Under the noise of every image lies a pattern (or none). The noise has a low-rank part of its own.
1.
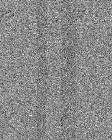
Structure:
bands of columns
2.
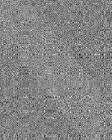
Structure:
a diagonal band
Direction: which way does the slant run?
top left to bottom right
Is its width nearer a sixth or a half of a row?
a half
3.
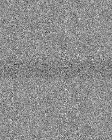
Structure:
one band of rows
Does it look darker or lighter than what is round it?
darker
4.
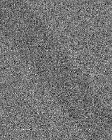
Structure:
a diagonal band
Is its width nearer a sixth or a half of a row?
a half
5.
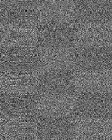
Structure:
a checkerboard
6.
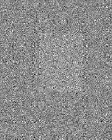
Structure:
one block
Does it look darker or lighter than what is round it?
lighter
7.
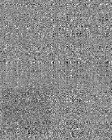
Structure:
one block
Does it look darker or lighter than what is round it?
darker
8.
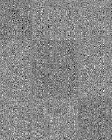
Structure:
blocks along the diagonal
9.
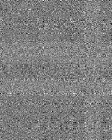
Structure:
bands of rows crossing bands of columns
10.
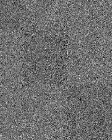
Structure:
blocks along the diagonal
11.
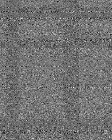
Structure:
bands of rows crossing bands of columns
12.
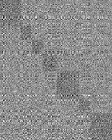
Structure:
blocks along the diagonal
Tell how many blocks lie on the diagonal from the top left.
7
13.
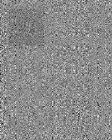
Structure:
one block
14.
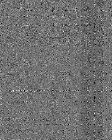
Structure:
one band of columns
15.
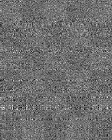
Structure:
a checkerboard
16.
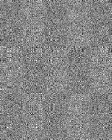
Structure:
a checkerboard
